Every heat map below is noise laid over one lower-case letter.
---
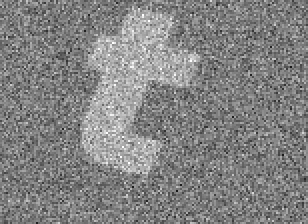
t
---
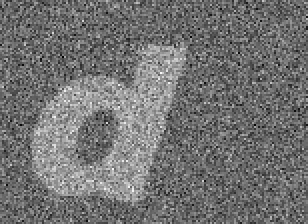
d
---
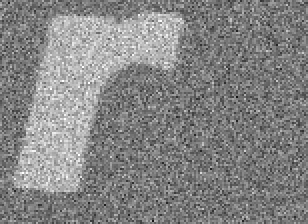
r
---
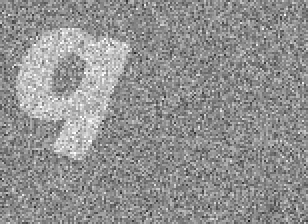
q
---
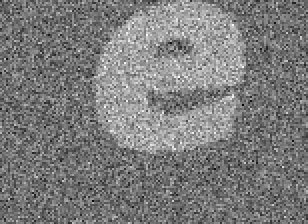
e
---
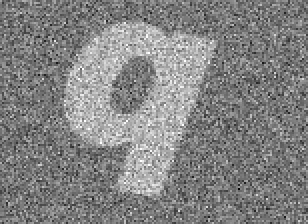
q
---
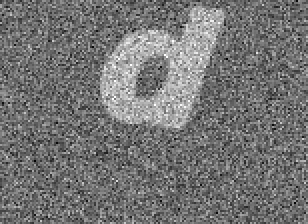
d
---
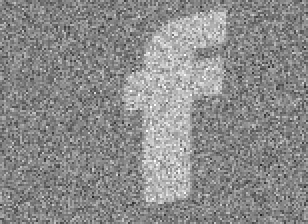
f
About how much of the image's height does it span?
nearly all
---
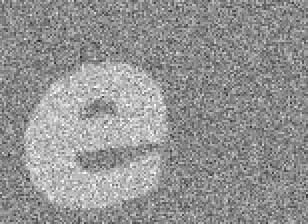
e
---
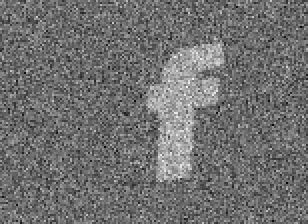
f
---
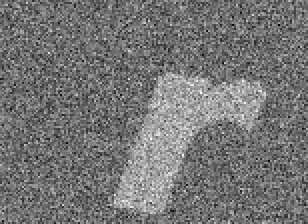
r
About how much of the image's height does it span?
two thirds
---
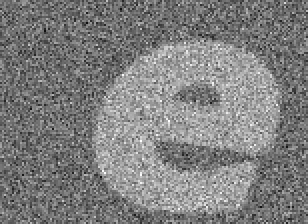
e
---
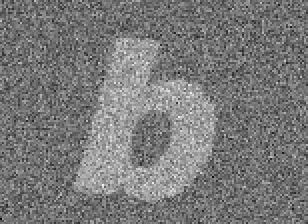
b
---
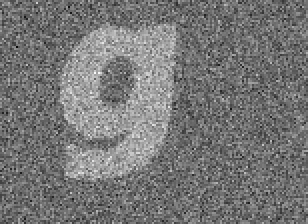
g
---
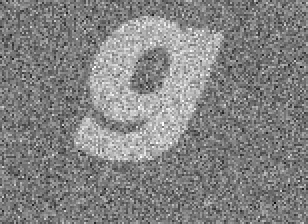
g
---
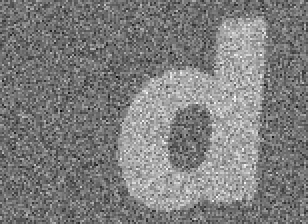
d
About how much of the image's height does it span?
nearly all
